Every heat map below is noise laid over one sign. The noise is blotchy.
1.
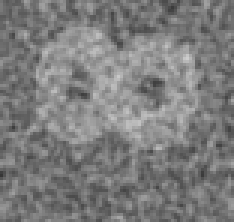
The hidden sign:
infinity sign
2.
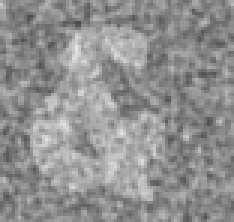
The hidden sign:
ampersand
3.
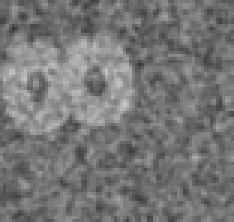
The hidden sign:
infinity sign
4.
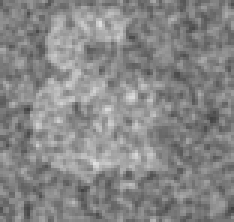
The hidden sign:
ampersand
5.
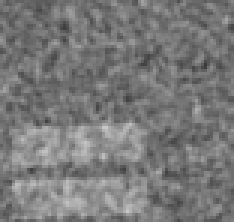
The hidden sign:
equals sign
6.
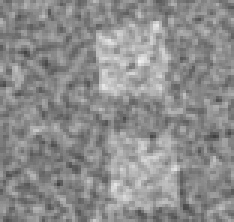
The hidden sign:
colon
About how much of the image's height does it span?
nearly all
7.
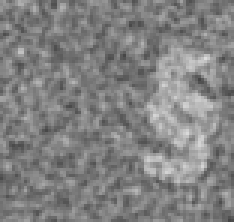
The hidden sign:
section sign
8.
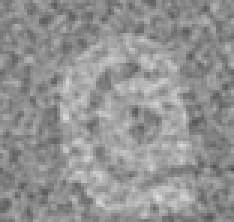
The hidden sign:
at sign
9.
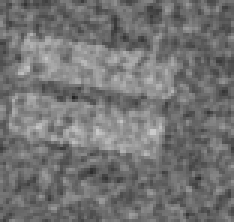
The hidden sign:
equals sign
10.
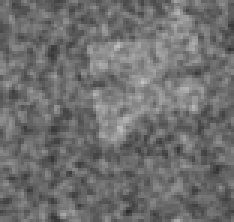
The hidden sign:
not-equal sign
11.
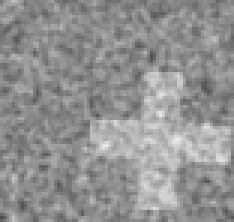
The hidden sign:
plus sign
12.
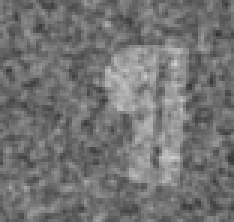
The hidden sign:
pilcrow
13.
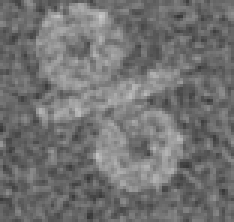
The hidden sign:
percent sign
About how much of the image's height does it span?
nearly all
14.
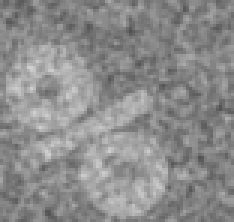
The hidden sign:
percent sign
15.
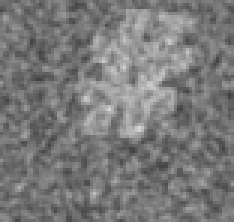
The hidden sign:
hash sign
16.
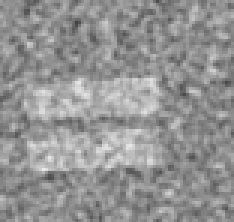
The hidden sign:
equals sign
